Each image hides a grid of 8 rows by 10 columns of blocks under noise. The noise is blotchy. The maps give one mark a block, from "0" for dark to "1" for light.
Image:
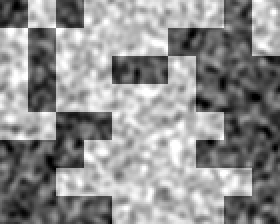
0 1 0 1 1 1 1 1 0 1
1 0 1 1 1 1 0 0 0 1
1 0 1 1 0 0 1 0 0 0
1 0 1 1 1 1 1 0 0 0
1 1 0 0 1 1 1 1 0 0
0 0 0 1 1 1 1 0 0 0
0 0 1 1 1 1 1 1 1 0
0 0 0 0 1 1 1 1 0 0
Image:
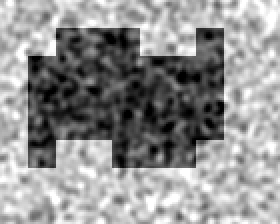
1 1 1 1 1 1 1 1 1 1
1 1 0 0 0 1 1 0 1 1
1 0 0 0 0 0 0 0 1 1
1 0 0 0 0 0 0 0 1 1
1 0 0 0 0 0 0 0 1 1
1 0 1 1 0 0 0 1 1 1
1 1 1 1 1 1 1 1 1 1
1 1 1 1 1 1 1 1 1 1
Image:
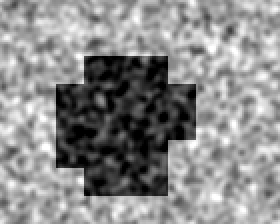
1 1 1 1 1 1 1 1 1 1
1 1 1 1 1 1 1 1 1 1
1 1 1 0 0 0 1 1 1 1
1 1 0 0 0 0 0 1 1 1
1 1 0 0 0 0 0 1 1 1
1 1 0 0 0 0 1 1 1 1
1 1 1 0 0 0 1 1 1 1
1 1 1 1 1 1 1 1 1 1
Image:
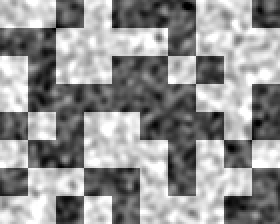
1 1 0 1 0 0 0 1 1 0
0 0 1 1 1 1 0 1 1 1
1 0 1 1 0 0 1 0 1 1
1 0 0 0 0 0 0 1 1 0
0 1 0 1 1 0 0 0 1 0
1 0 0 1 1 1 0 1 0 1
0 1 1 0 0 1 0 1 1 0
1 1 0 1 0 1 1 1 0 0
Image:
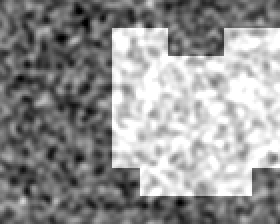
0 0 0 0 0 0 0 0 0 0
0 0 0 0 1 1 0 0 1 1
0 0 0 0 1 1 1 1 1 1
0 0 0 0 1 1 1 1 1 1
0 0 0 0 1 1 1 1 1 1
0 0 0 0 1 1 1 1 1 1
0 0 0 0 0 1 1 1 1 0
0 0 0 0 0 0 0 0 0 0
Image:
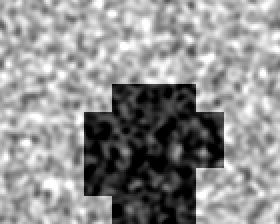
1 1 1 1 1 1 1 1 1 1
1 1 1 1 1 1 1 1 1 1
1 1 1 1 1 1 1 1 1 1
1 1 1 1 0 0 0 1 1 1
1 1 1 0 0 0 0 0 1 1
1 1 1 0 0 0 0 0 1 1
1 1 1 0 0 0 0 1 1 1
1 1 1 1 0 0 0 1 1 1
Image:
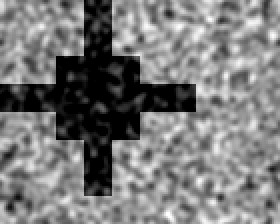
1 1 1 0 1 1 1 1 1 1
1 1 1 0 1 1 1 1 1 1
1 1 0 0 0 1 1 1 1 1
0 0 0 0 0 0 0 1 1 1
1 1 0 0 0 1 1 1 1 1
1 1 1 0 1 1 1 1 1 1
1 1 1 0 1 1 1 1 1 1
1 1 1 1 1 1 1 1 1 1
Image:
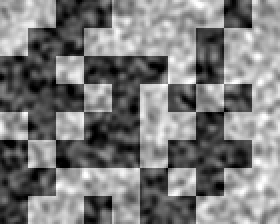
1 1 0 0 1 1 1 1 0 1
1 0 0 1 1 1 1 0 1 1
0 0 1 0 0 0 1 0 1 1
0 0 0 1 0 1 0 1 0 1
1 0 1 0 0 1 1 0 1 1
0 1 0 0 0 1 0 0 0 1
0 0 1 1 1 0 1 0 1 1
0 1 1 0 1 0 0 1 1 1
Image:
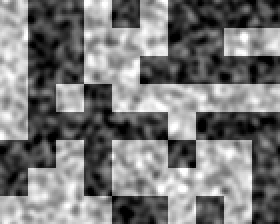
1 0 0 1 0 1 0 0 0 0
1 0 0 1 1 1 0 0 1 1
1 0 0 1 1 0 0 0 0 0
1 0 1 0 1 1 1 1 1 1
1 0 0 0 0 0 1 0 0 0
0 0 1 0 1 1 0 1 1 0
0 1 1 0 1 1 1 1 1 0
1 1 1 1 0 0 1 0 1 0
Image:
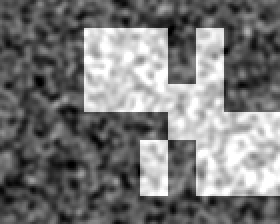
0 0 0 0 0 0 0 0 0 0
0 0 0 1 1 1 0 1 0 0
0 0 0 1 1 1 0 1 0 0
0 0 0 1 1 1 1 1 0 0
0 0 0 0 0 0 1 1 1 1
0 0 0 0 0 1 0 1 1 1
0 0 0 0 0 1 0 1 1 1
0 0 0 0 0 0 0 0 0 0
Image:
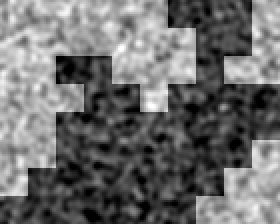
1 1 1 1 1 1 0 0 0 1
1 1 1 1 1 1 1 0 0 1
1 1 0 0 1 1 1 0 1 1
1 1 1 0 0 1 0 0 0 0
1 1 0 0 0 0 0 0 0 0
1 1 0 0 0 0 0 0 0 1
1 0 0 0 0 0 0 0 1 1
0 0 0 0 0 0 0 1 1 1
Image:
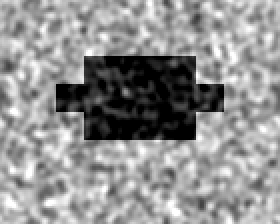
1 1 1 1 1 1 1 1 1 1
1 1 1 1 1 1 1 1 1 1
1 1 1 0 0 0 0 1 1 1
1 1 0 0 0 0 0 0 1 1
1 1 1 0 0 0 0 1 1 1
1 1 1 1 1 1 1 1 1 1
1 1 1 1 1 1 1 1 1 1
1 1 1 1 1 1 1 1 1 1
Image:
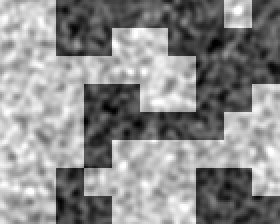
1 1 0 0 0 0 0 0 1 0
1 1 0 0 1 1 0 0 0 0
1 1 1 1 1 1 1 0 0 0
1 1 1 0 0 1 1 0 0 1
1 1 1 0 0 0 0 0 1 1
1 1 1 0 1 1 1 1 1 1
1 1 0 1 1 1 1 0 0 1
1 1 0 0 1 1 1 0 0 0
